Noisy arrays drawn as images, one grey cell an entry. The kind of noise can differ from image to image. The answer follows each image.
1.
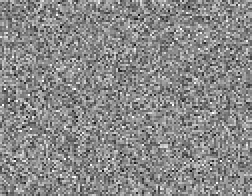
low rank plus noise
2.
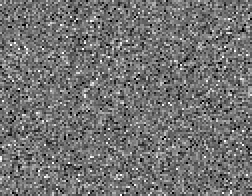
heavy tails
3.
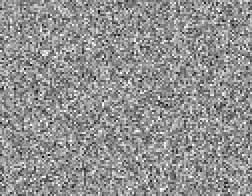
independent entries
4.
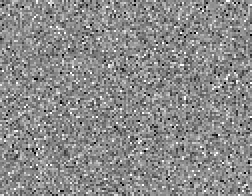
heavy tails
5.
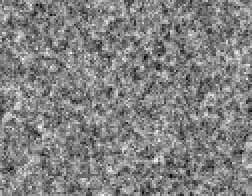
blotchy
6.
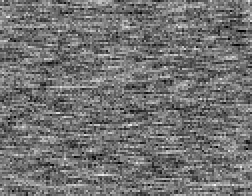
streaked along the rows
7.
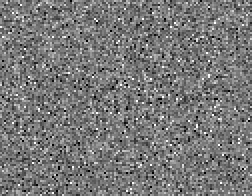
heavy tails
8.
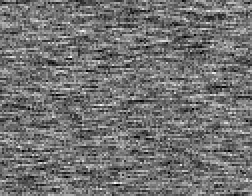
streaked along the rows
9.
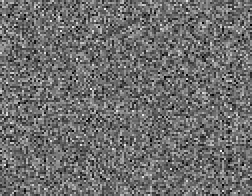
low rank plus noise
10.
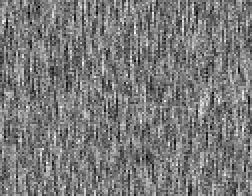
streaked along the columns
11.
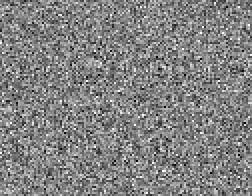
low rank plus noise
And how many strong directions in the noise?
three or four
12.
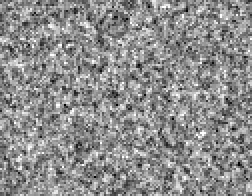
blotchy
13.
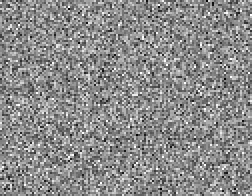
independent entries
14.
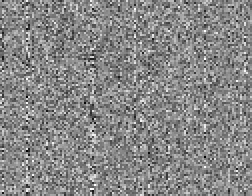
columns of uneven size
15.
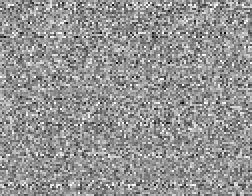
rows of uneven size
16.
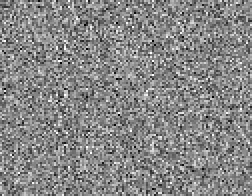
low rank plus noise
